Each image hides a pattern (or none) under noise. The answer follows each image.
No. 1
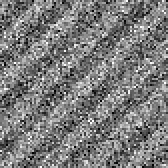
diagonal stripes
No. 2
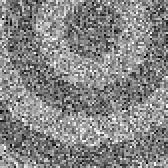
rings round one point
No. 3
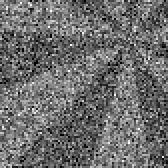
spokes from one point
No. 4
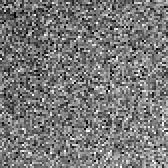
a smooth slope
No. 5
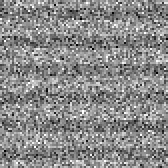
horizontal stripes
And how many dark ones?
6
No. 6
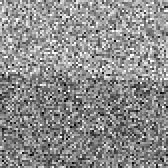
a sharp edge
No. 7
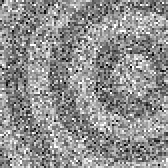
rings round one point
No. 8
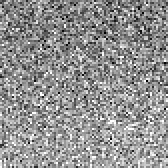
a smooth slope
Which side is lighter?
bottom
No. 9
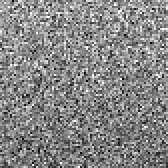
a smooth slope
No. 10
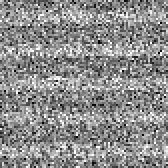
horizontal stripes
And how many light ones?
5
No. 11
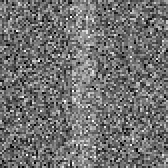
one vertical stripe
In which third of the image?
middle
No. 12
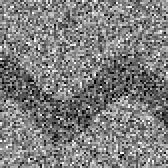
a wavy band
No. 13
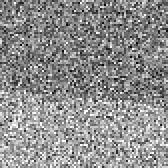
a sharp edge
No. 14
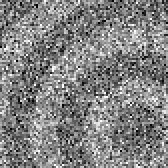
rings round one point
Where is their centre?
bottom right
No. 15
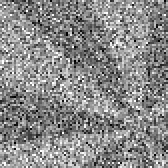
spokes from one point
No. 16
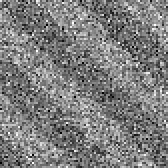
diagonal stripes
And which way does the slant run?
top left to bottom right
